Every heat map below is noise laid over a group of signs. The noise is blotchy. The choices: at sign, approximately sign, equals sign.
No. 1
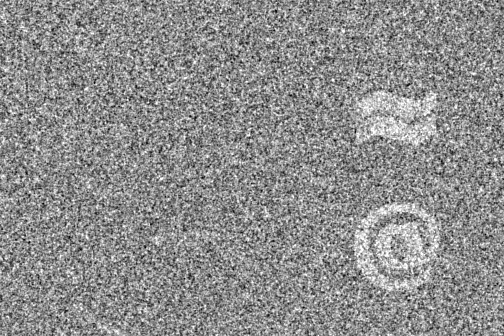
top right: light approximately sign; bottom right: light at sign
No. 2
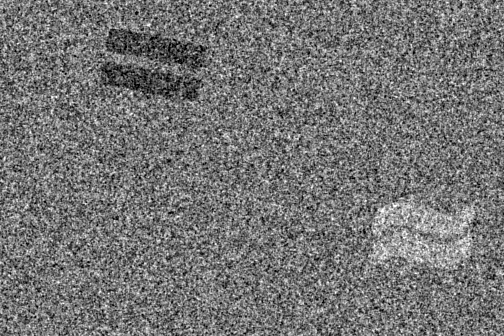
top left: dark equals sign; bottom right: light approximately sign
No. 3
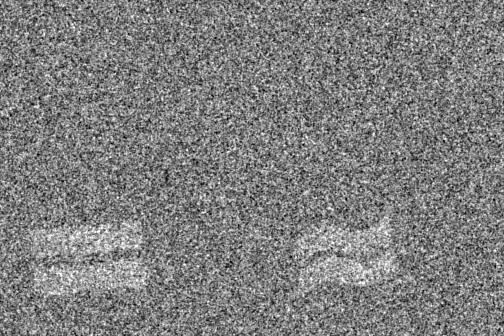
bottom left: light equals sign; bottom right: light approximately sign
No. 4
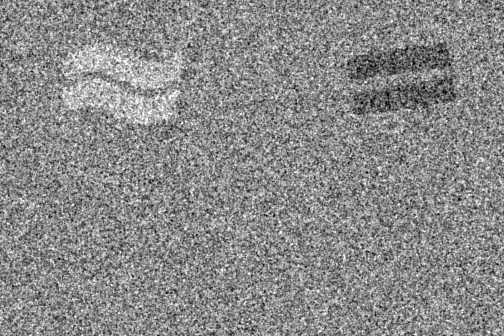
top left: light approximately sign; top right: dark equals sign
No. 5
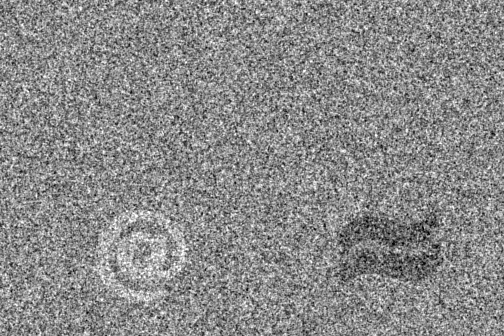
bottom left: light at sign; bottom right: dark approximately sign
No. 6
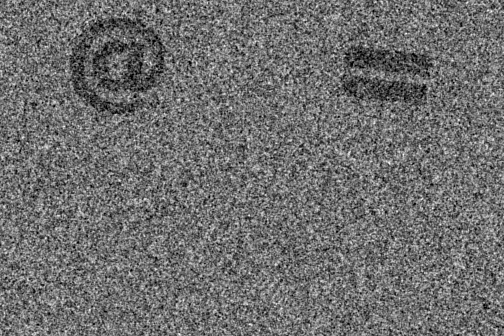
top left: dark at sign; top right: dark equals sign
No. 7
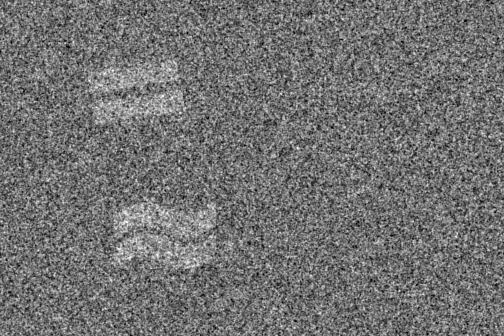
top left: light equals sign; bottom left: light approximately sign
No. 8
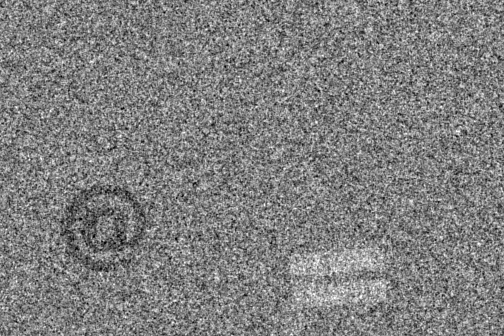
bottom left: dark at sign; bottom right: light equals sign
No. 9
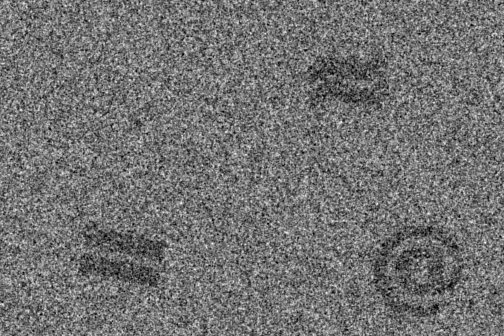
top right: dark approximately sign; bottom left: dark equals sign; bottom right: dark at sign
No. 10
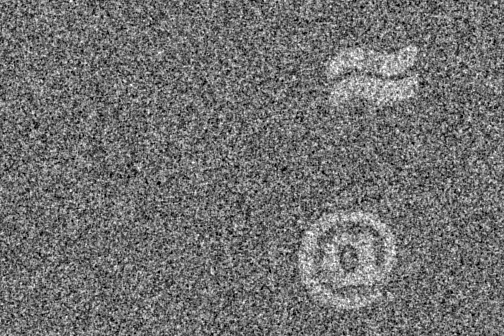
top right: light approximately sign; bottom right: light at sign
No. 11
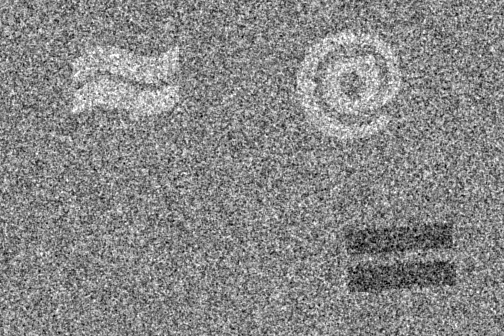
top left: light approximately sign; top right: light at sign; bottom right: dark equals sign
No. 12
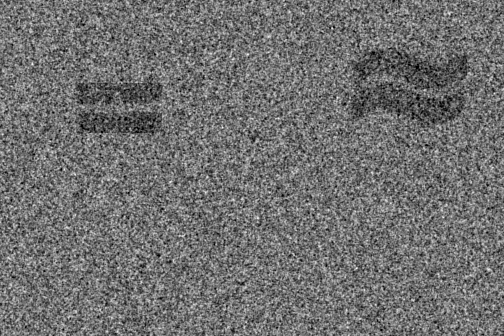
top left: dark equals sign; top right: dark approximately sign
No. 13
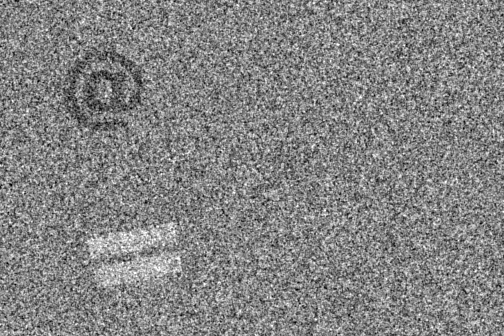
top left: dark at sign; bottom left: light equals sign
